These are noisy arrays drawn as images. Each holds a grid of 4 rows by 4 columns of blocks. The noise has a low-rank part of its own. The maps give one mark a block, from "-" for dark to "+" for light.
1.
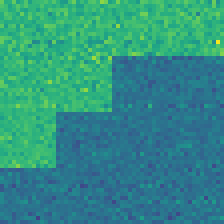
+ + + +
+ + - -
+ - - -
- - - -
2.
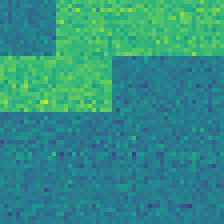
- + + +
+ + - -
- - - -
- - - -
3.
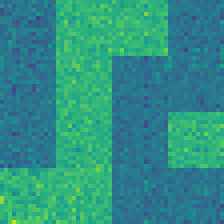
- + + -
- + - -
- + - +
+ + - -
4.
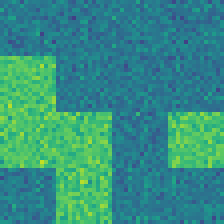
- - - -
+ - - -
+ + - +
- + - -
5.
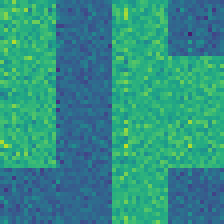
+ - + -
+ - + +
+ - + +
- - + -
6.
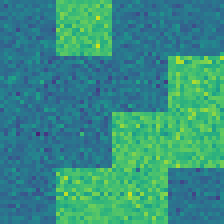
- + - -
- - - +
- - + +
- + + -
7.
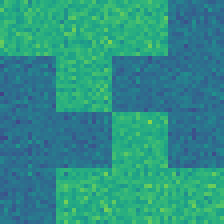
+ + + -
- + - -
- - + -
- + + +
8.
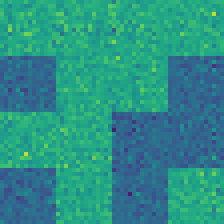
+ + + +
- + + -
+ + - -
- + - +
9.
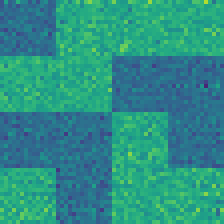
- + + +
+ + - -
- - + -
+ - + +
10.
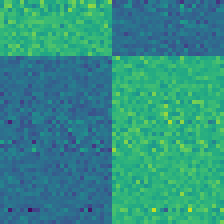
+ + - -
- - + +
- - + +
- - + +
